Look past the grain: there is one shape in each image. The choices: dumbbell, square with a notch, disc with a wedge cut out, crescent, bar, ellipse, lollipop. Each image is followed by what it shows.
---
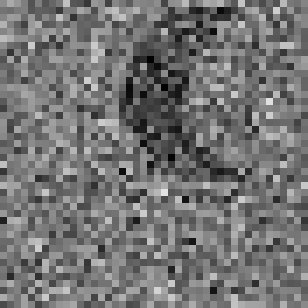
crescent
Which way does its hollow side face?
right
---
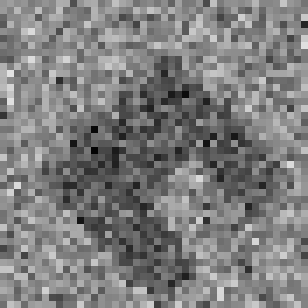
square with a notch
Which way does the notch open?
down and right
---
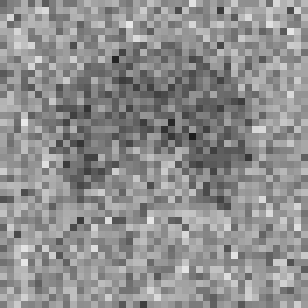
disc with a wedge cut out
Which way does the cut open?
down
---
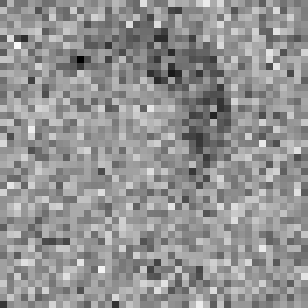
crescent
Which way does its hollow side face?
down and left
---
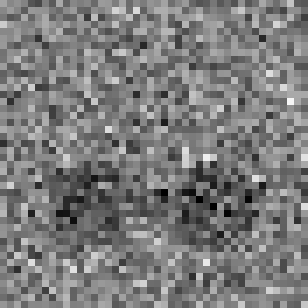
dumbbell
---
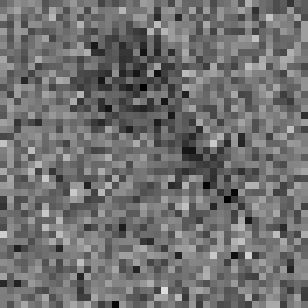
lollipop
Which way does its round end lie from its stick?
up and left
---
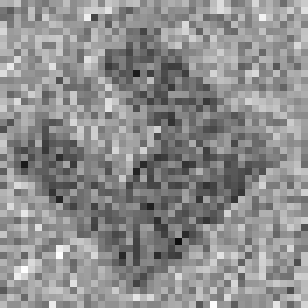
square with a notch
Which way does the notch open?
up and left
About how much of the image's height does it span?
nearly all
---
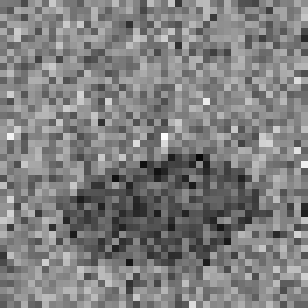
ellipse
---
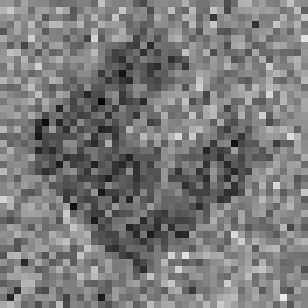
square with a notch
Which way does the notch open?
up and right
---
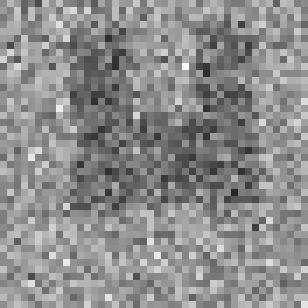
square with a notch
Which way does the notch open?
up
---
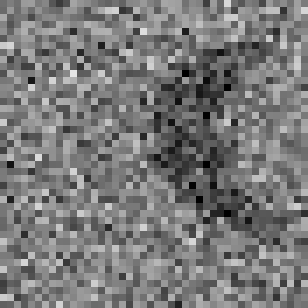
crescent
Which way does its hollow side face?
right
